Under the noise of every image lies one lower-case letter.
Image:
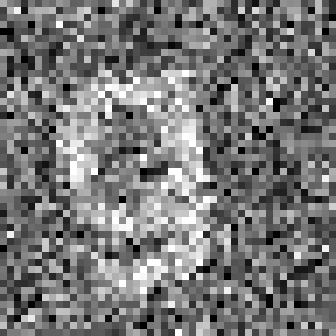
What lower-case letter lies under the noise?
g
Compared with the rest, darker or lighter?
lighter
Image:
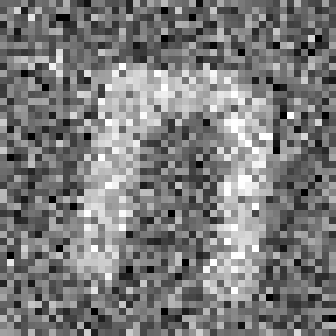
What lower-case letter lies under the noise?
n
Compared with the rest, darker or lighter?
lighter
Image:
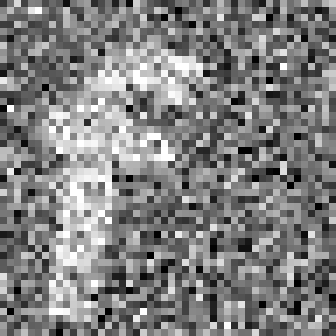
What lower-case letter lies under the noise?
f
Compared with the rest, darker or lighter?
lighter
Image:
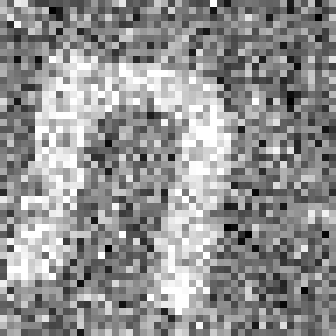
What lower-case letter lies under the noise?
n
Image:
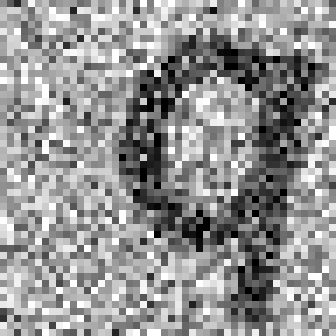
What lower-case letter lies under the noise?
q
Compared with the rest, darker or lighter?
darker
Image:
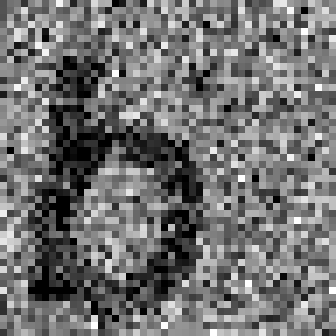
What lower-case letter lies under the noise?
b
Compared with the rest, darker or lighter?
darker
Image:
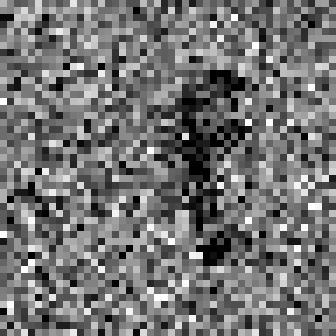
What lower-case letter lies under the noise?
f
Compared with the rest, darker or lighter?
darker
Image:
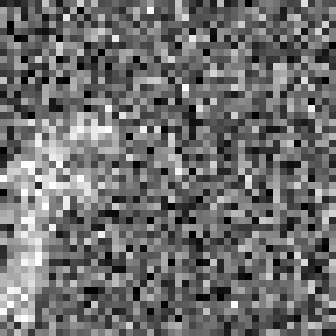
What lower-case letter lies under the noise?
f
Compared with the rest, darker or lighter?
lighter
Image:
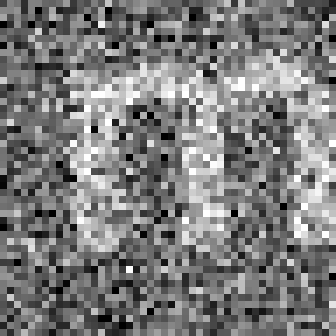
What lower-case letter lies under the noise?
m
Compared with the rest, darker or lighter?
lighter
